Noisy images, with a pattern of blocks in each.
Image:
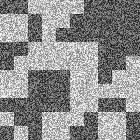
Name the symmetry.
mirrored about the diagonal from the bottom left
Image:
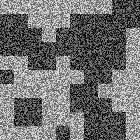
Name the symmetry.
mirrored about the diagonal from the bottom left
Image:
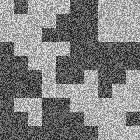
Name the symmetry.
mirrored about the diagonal from the bottom left
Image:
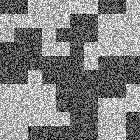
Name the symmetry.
no symmetry
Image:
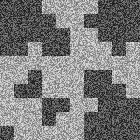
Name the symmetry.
mirrored about the diagonal from the bottom left
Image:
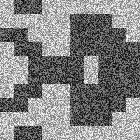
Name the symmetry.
top and bottom mirror each other
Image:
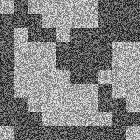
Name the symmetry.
mirrored about the diagonal from the bottom left
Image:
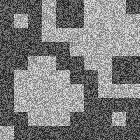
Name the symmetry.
mirrored about the diagonal from the bottom left
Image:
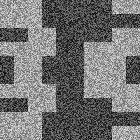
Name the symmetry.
top and bottom mirror each other
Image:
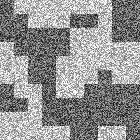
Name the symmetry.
no symmetry
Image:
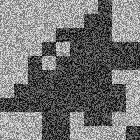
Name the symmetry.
mirrored about the diagonal from the top left
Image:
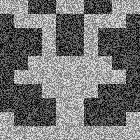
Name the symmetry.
left and right mirror each other
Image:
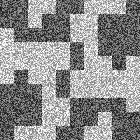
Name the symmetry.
the same after a half turn
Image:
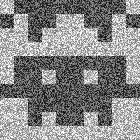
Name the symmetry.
left and right mirror each other
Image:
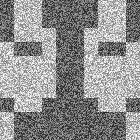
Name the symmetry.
left and right mirror each other
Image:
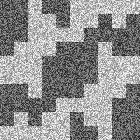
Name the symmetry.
the same after a half turn
